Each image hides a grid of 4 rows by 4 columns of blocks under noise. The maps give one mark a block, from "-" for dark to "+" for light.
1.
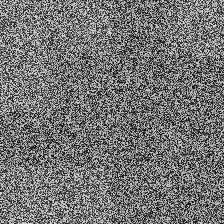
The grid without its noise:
+ + - +
+ - - -
- - - -
+ + - -
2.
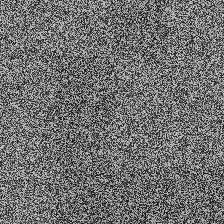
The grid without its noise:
+ + - +
+ - + +
+ - + +
+ - - -
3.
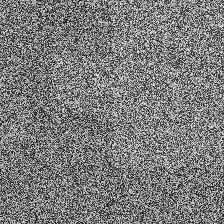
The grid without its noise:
- - + +
- + + +
- - + +
- - - -
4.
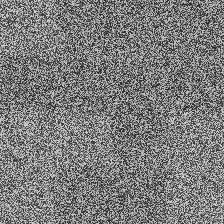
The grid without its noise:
+ - - -
- - - -
+ + - +
+ - - +
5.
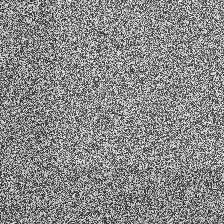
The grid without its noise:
- + + +
- + + +
- + + +
- - - -
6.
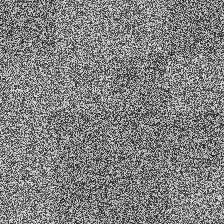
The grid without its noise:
- + + -
+ + - +
+ - - -
+ - - +
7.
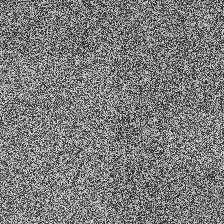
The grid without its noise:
- - - -
+ + - -
+ + - +
+ + - -
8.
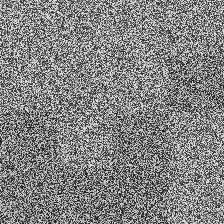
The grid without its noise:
+ + + +
+ + + -
- + - +
- - - +
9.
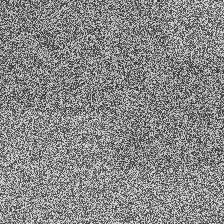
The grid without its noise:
- - - +
- - - -
+ + - -
+ + + +
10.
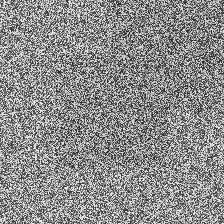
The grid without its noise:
+ + - -
+ - - -
+ - - +
+ + + +
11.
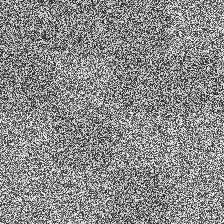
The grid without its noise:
- - - +
- + - -
+ - + +
+ + - +
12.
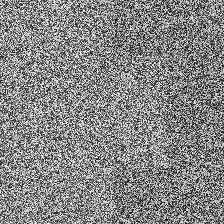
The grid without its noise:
+ + - -
+ + + -
+ + + -
+ + - -
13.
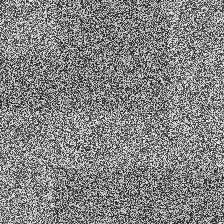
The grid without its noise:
+ - - +
- - - +
+ + + +
+ - - -
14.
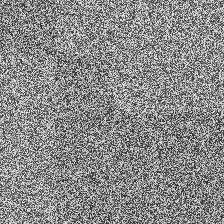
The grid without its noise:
- + + +
+ - + +
+ - - -
+ - - -
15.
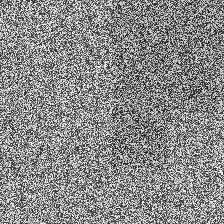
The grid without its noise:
+ + - -
+ + - -
+ + - +
+ + + +
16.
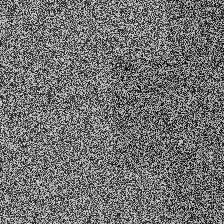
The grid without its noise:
+ + + -
+ + - -
+ + - -
+ + + -
